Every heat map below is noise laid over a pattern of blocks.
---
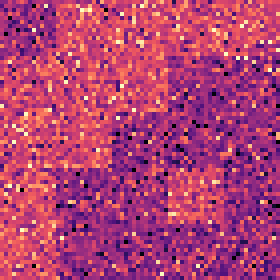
mirrored about the diagonal from the top left
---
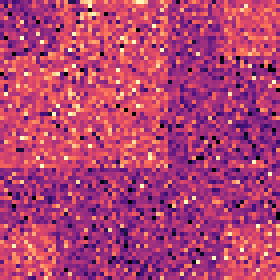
mirrored about the diagonal from the top left
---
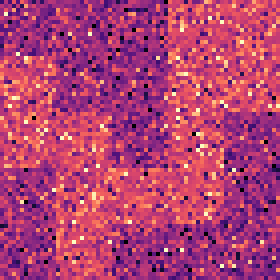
no symmetry
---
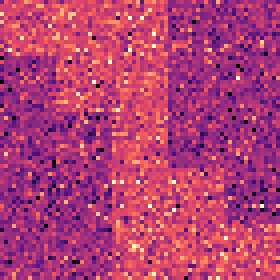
the same after a half turn
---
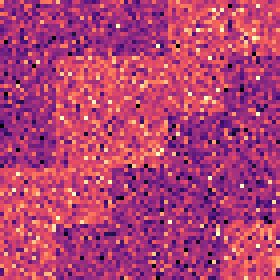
mirrored about the diagonal from the top left
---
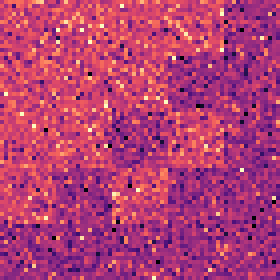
mirrored about the diagonal from the top left
